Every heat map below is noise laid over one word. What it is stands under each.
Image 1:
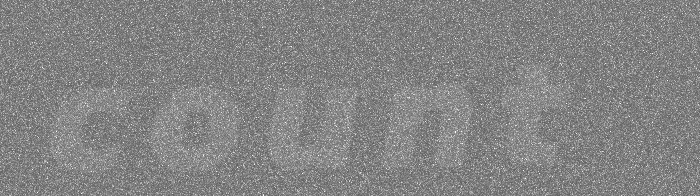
count
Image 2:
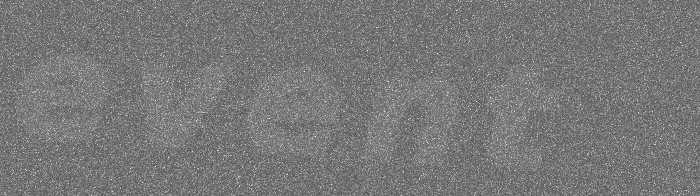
event
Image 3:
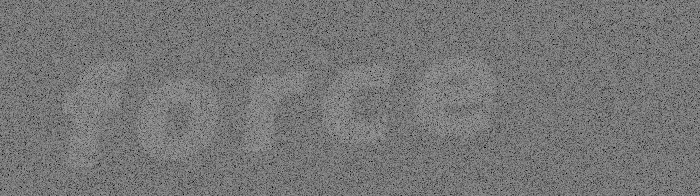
force
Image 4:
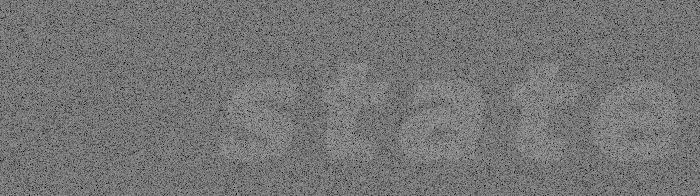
state
